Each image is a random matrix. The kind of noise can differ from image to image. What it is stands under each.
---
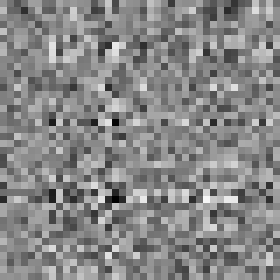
low rank plus noise
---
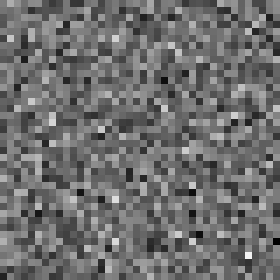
independent entries
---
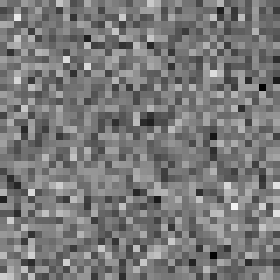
low rank plus noise
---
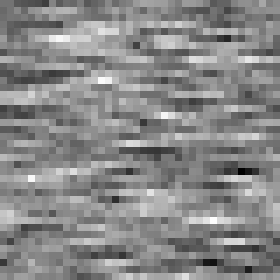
streaked along the rows
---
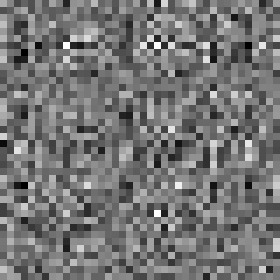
low rank plus noise
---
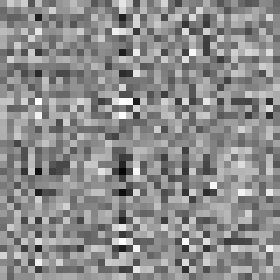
low rank plus noise
